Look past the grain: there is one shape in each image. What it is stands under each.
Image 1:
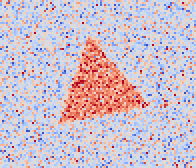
red triangle
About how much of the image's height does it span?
half
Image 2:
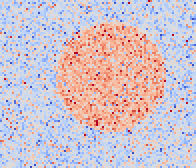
red disc
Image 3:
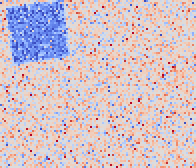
blue square, top left
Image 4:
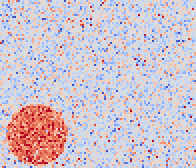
red disc, bottom left
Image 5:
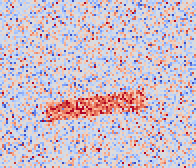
red bar
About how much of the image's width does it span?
half
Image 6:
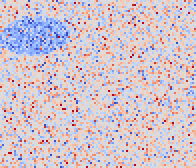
blue ellipse, top left
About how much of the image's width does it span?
a third
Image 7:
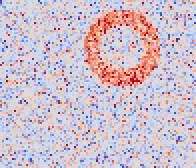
red ring
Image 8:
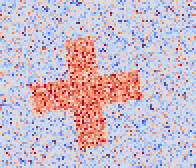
red cross
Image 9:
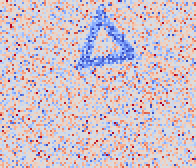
blue triangle frame, top middle
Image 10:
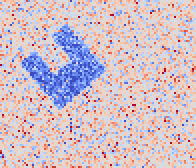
blue square with a notch
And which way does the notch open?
up and left
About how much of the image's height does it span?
half
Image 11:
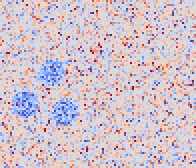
blue three dots, middle left
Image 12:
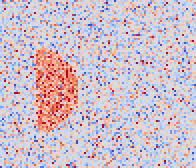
red half disc
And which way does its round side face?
right
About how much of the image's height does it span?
half
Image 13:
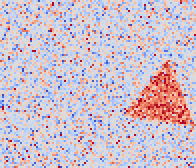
red triangle, middle right
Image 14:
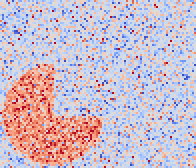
red disc with a wedge cut out
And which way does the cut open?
up and right
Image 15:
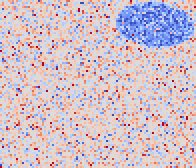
blue ellipse, top right
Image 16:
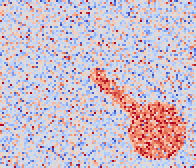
red lollipop
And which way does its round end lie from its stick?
down and right
